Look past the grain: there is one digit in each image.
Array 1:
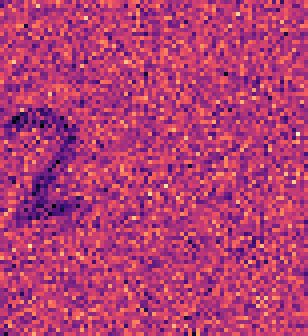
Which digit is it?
2
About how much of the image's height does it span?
a third
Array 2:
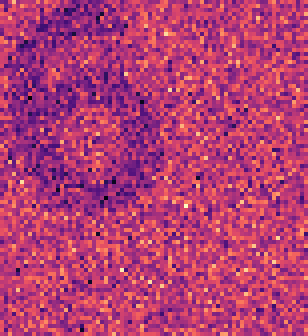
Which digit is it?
6
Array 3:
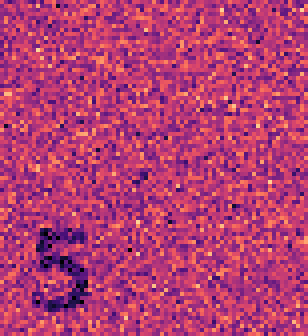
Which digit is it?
5
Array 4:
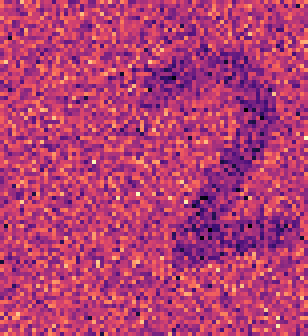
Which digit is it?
2
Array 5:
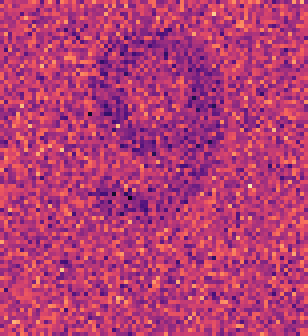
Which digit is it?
9
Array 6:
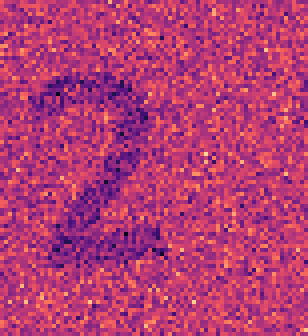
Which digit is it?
2
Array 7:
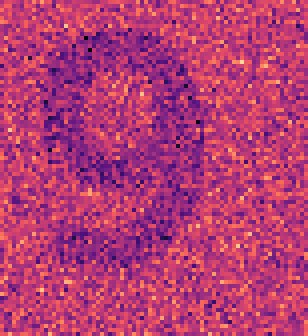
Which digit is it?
9
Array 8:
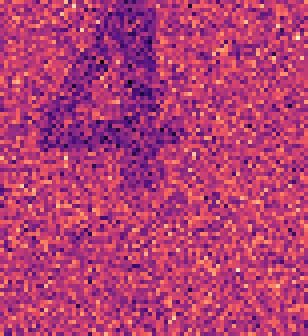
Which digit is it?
4
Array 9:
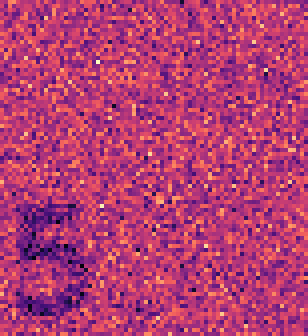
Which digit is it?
5
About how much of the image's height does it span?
a third
